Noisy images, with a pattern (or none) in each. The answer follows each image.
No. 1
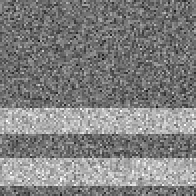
bands of rows
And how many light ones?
2
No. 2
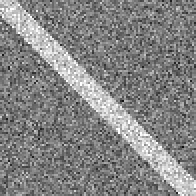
a diagonal band
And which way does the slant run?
top left to bottom right
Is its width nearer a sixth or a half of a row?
a sixth
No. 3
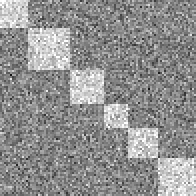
blocks along the diagonal
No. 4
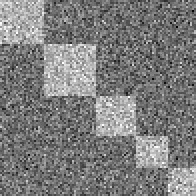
blocks along the diagonal
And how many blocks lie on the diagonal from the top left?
5
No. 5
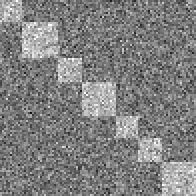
blocks along the diagonal
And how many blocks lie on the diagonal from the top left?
7
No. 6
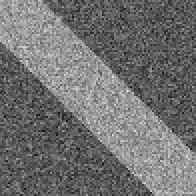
a diagonal band
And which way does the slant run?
top left to bottom right
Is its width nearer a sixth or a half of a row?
a half
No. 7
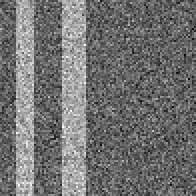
bands of columns
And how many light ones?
2
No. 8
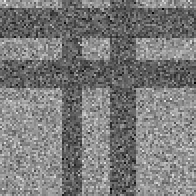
bands of rows crossing bands of columns
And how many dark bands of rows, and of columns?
2 and 2
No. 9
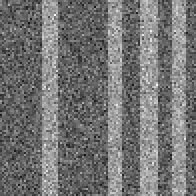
bands of columns
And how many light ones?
4
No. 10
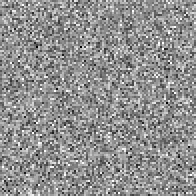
only noise
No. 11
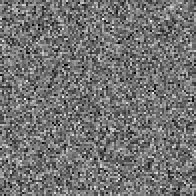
only noise
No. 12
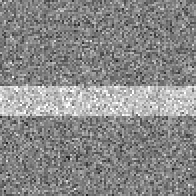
one band of rows
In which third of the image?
middle
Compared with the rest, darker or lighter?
lighter
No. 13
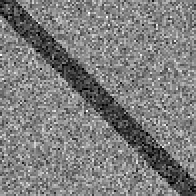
a diagonal band
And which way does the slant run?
top left to bottom right
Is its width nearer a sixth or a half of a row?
a sixth
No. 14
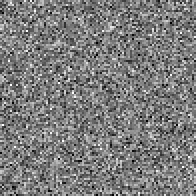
only noise
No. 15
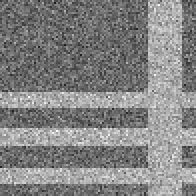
bands of rows crossing bands of columns
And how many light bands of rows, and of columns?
3 and 1
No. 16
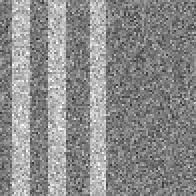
bands of columns
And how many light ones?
3
